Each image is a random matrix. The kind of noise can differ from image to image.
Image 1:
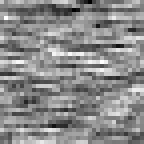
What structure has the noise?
streaked along the rows
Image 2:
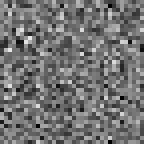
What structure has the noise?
low rank plus noise
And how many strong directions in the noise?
three or four
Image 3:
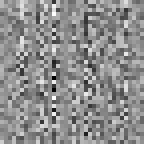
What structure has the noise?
columns of uneven size
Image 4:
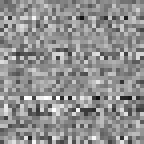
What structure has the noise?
rows of uneven size
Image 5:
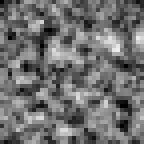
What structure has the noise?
blotchy
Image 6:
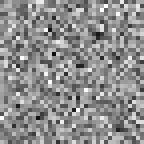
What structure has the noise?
independent entries
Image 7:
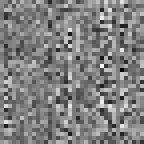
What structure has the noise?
columns of uneven size
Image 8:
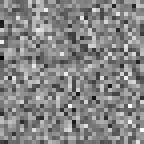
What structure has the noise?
independent entries
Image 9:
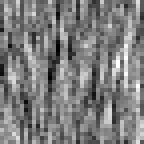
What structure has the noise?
streaked along the columns
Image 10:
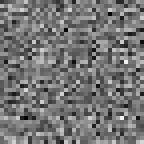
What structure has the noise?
low rank plus noise
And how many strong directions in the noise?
five to eight
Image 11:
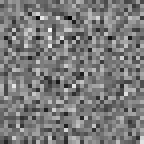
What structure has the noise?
low rank plus noise
